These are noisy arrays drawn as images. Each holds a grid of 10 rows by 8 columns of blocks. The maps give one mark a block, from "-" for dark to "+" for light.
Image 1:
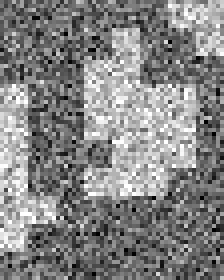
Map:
------++
----+--+
---++---
+--++++-
+--++++-
+---+++-
+--+++--
++------
+-------
--------
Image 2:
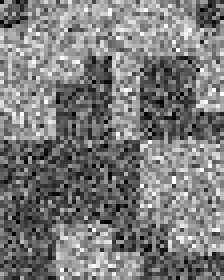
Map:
-++++++-
++++++++
+++-+--+
++--+--+
++--+---
-----+++
-----+++
-----+++
--++--++
--+++---
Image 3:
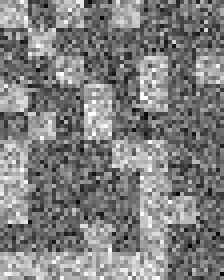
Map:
+-+-+---
-+------
--+--+-+
+--+-+--
-+-+----
+---++--
+----+--
+----++-
---+-+--
++++++--
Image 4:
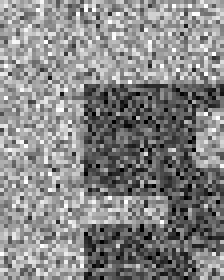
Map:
++++++++
++++++++
++++++++
+++-----
+++----+
+++----+
+++-----
++++++--
+++-----
+++----+
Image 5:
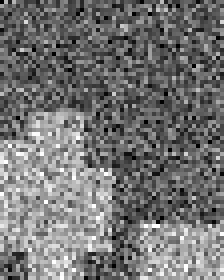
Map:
--------
--------
--------
--------
-++-----
+++-----
++++----
++++----
++++-+++
-++--+++
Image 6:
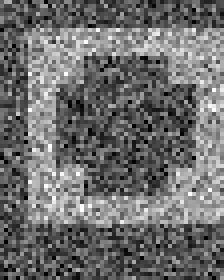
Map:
--------
-+++++++
-++---++
-+-----+
-+-----+
-+-----+
-++---++
-+++++++
--------
--------
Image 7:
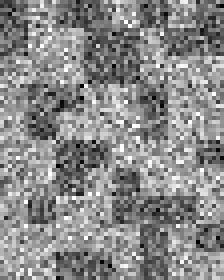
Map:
-+--+-+-
-++--+--
+++--+++
+--++-++
+-+++-++
++--+++-
++-+-+++
+-++---+
+++++-+-
++--+-++
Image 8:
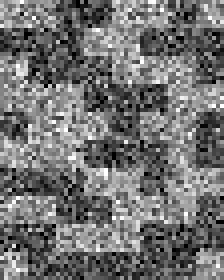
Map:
++--++-+
---++---
+---+++-
+++---++
-+++-++-
+++---+-
---++-++
++--+++-
--+++---
+------+
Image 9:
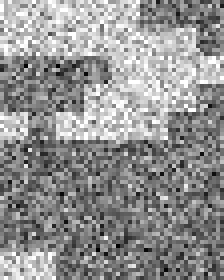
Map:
+++++---
+++++++-
----++++
---++++-
+-++++--
--------
--------
--------
--------
++------
